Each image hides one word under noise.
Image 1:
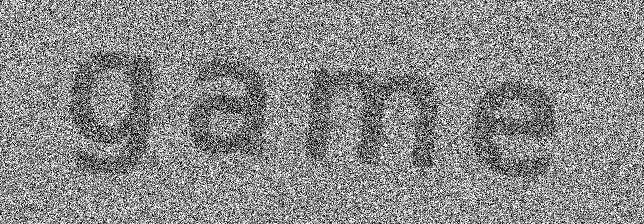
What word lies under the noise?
game
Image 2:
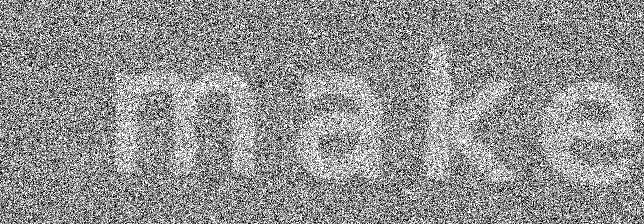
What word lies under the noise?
make
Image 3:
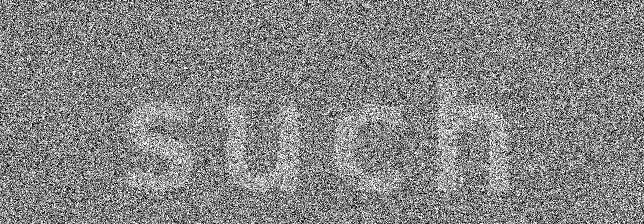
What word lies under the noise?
such
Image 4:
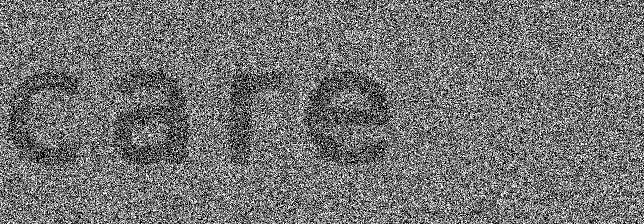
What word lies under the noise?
care
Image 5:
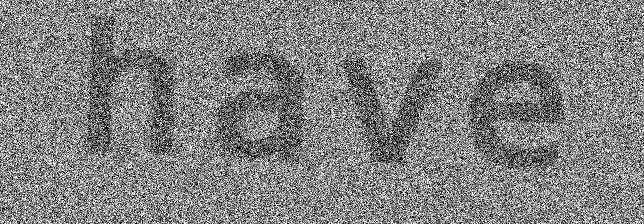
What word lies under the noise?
have
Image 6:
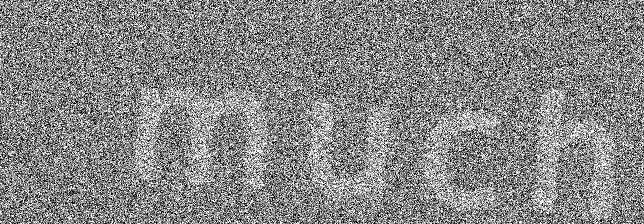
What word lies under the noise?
much
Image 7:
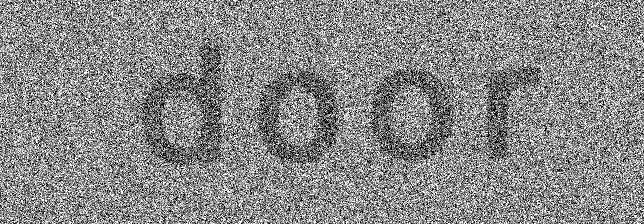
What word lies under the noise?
door
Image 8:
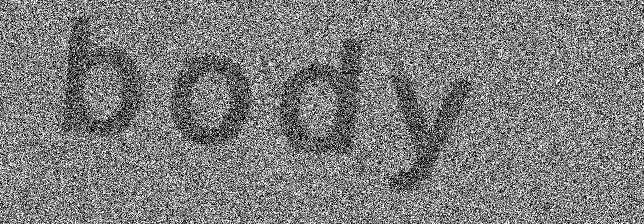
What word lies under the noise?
body
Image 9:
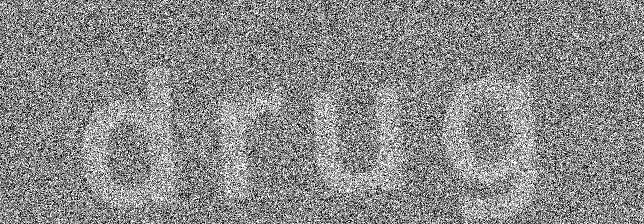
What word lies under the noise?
drug
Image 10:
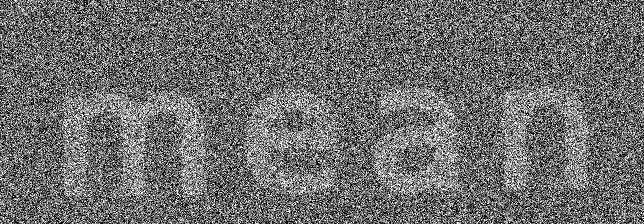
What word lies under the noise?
mean
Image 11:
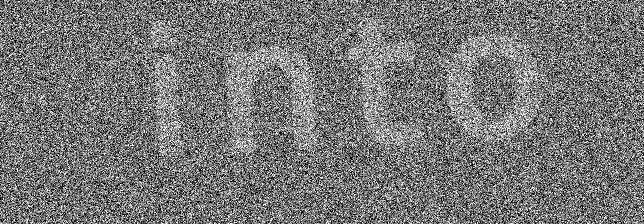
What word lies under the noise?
into
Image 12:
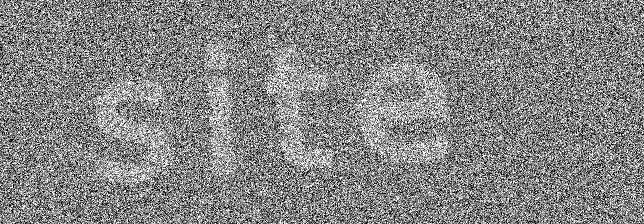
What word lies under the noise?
site
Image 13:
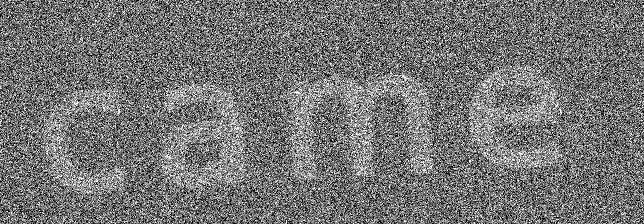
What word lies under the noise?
came
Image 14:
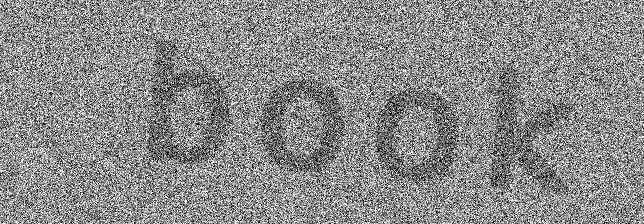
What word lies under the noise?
book
